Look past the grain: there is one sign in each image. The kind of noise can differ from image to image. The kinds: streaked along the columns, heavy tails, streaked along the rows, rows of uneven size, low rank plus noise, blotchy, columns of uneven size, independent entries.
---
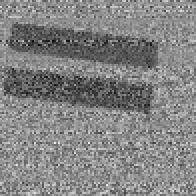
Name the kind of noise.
rows of uneven size
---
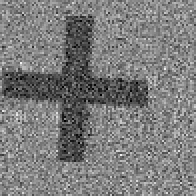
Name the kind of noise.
low rank plus noise
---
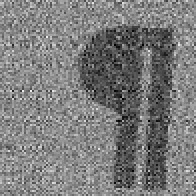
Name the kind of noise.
low rank plus noise
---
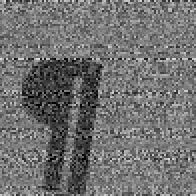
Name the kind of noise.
rows of uneven size
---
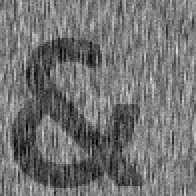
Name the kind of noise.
streaked along the columns
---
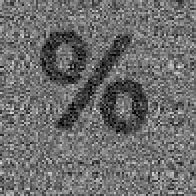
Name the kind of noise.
low rank plus noise
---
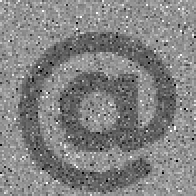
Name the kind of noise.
heavy tails
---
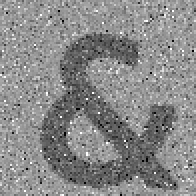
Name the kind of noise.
heavy tails
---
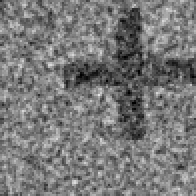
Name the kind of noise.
blotchy
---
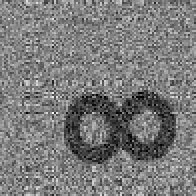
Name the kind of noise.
low rank plus noise
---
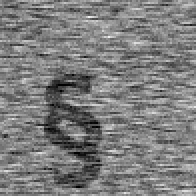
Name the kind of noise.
streaked along the rows
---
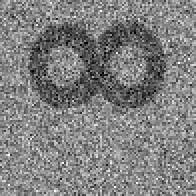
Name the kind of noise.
independent entries
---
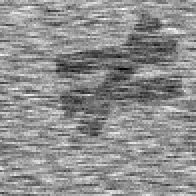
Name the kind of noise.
streaked along the rows
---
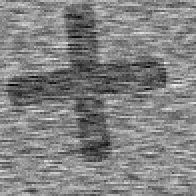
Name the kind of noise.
streaked along the rows
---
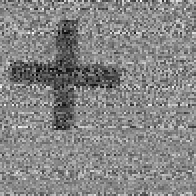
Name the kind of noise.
rows of uneven size
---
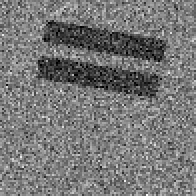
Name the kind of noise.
independent entries
